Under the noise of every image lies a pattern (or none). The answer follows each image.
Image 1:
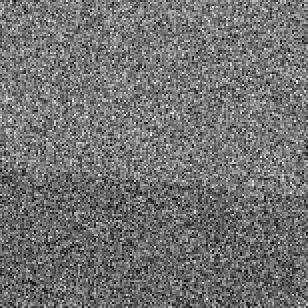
a sharp edge
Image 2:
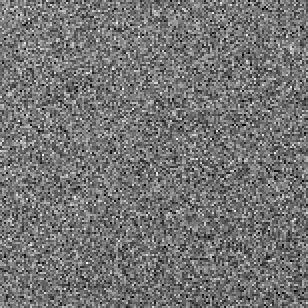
a smooth slope
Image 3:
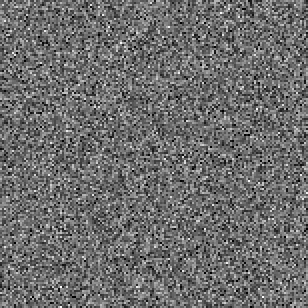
only noise
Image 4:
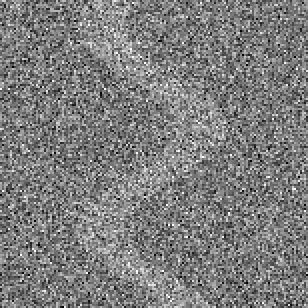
a wavy band
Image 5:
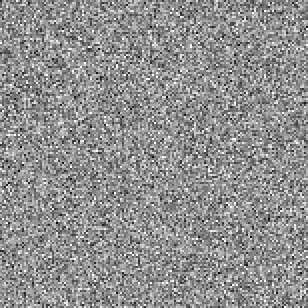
only noise
